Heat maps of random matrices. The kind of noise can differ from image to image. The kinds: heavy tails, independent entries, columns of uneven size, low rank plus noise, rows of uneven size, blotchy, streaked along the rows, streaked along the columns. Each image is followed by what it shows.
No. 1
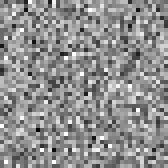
independent entries
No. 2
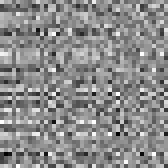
low rank plus noise
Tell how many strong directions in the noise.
one
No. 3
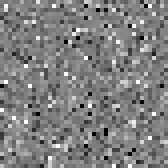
heavy tails
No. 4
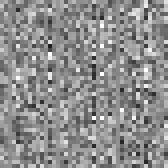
columns of uneven size
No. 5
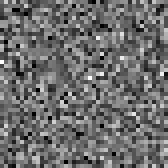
independent entries
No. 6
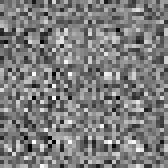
low rank plus noise
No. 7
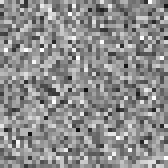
independent entries
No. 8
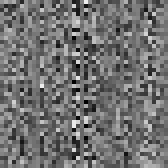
columns of uneven size
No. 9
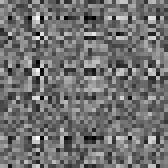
low rank plus noise
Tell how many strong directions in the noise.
one
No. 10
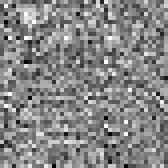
low rank plus noise
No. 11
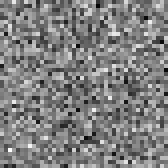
independent entries
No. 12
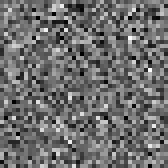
low rank plus noise
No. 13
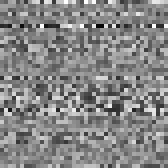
rows of uneven size
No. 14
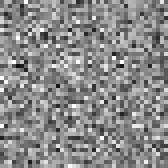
low rank plus noise
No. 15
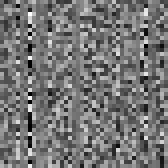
columns of uneven size
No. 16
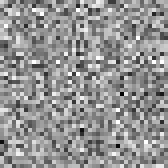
low rank plus noise
